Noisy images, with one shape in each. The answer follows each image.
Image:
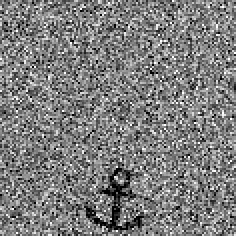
anchor
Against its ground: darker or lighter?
darker
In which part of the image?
bottom middle
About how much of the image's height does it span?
a quarter
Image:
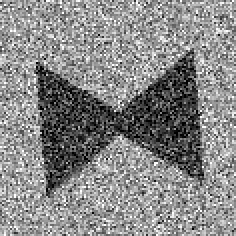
bow tie
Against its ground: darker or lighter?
darker
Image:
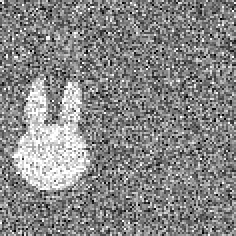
rabbit's head
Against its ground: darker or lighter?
lighter
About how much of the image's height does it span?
half
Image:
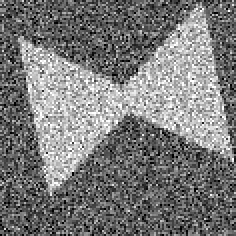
bow tie
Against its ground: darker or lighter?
lighter
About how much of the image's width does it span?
nearly all
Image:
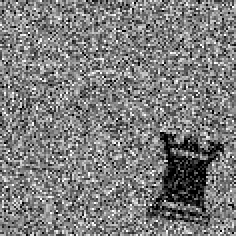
chess rook
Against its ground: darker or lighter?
darker
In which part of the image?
bottom right
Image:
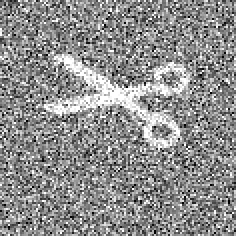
pair of scissors
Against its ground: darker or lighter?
lighter
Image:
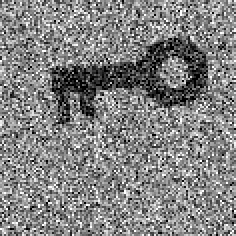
key
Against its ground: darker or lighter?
darker
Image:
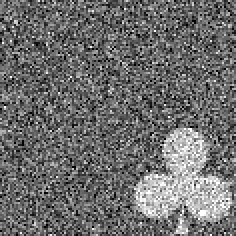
club
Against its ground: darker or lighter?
lighter
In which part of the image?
bottom right
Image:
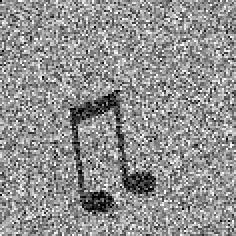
pair of musical notes
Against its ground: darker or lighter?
darker
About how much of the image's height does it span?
half
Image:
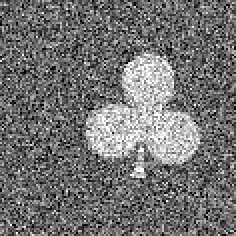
club
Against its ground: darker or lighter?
lighter
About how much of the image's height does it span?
half
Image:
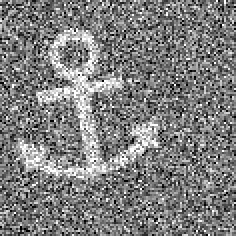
anchor
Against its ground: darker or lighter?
lighter
